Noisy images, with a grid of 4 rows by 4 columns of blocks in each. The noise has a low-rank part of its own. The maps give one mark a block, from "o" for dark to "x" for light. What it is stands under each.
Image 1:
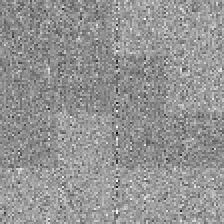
o o x x
o o o x
o x o o
x x x x
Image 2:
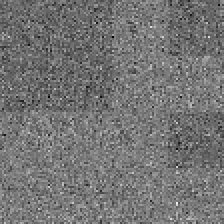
o o x o
o o x x
x x x o
x x x x
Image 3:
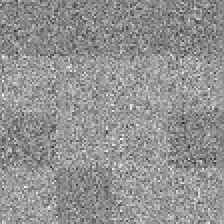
o o o o
x x x x
o x x o
x o x x
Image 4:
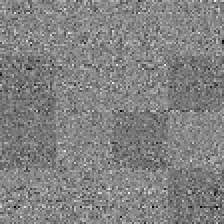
x x x x
o x x o
o x o x
x x x o
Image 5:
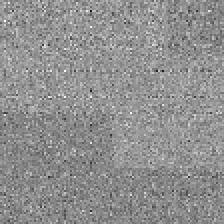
x x x o
x x x x
o o x x
o o o o
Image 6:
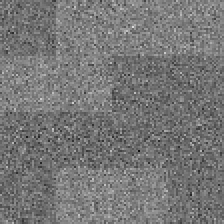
o x x x
x x o o
o o o o
o x x o
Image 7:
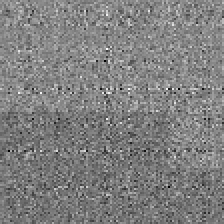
x x x x
x x x x
o o o x
o o o o
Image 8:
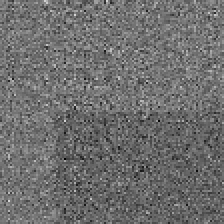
x x x x
x x x x
x o o o
x o o o
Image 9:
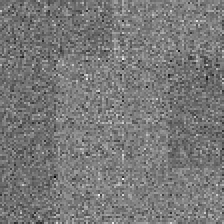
o o x x
o x x o
o x x o
o x x x
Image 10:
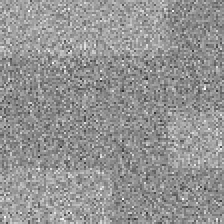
x x x o
o o o o
o o o x
x x o o
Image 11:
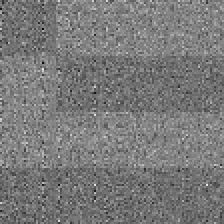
o x x x
x o o o
x x x x
o o o o
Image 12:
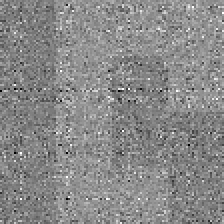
o x x x
o x o x
o x o o
o x x o
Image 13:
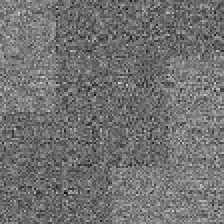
x o o o
x o o x
o o o x
o o x x
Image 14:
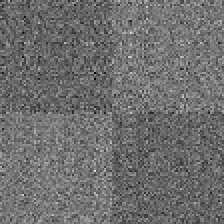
o o x x
o o x x
x x o o
x x o o
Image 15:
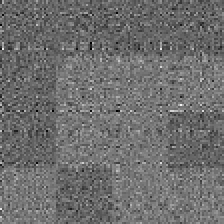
o o o o
o x x x
o x x o
x o x x
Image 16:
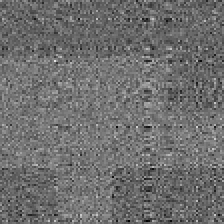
o o o o
x x x o
x x x x
o x o o
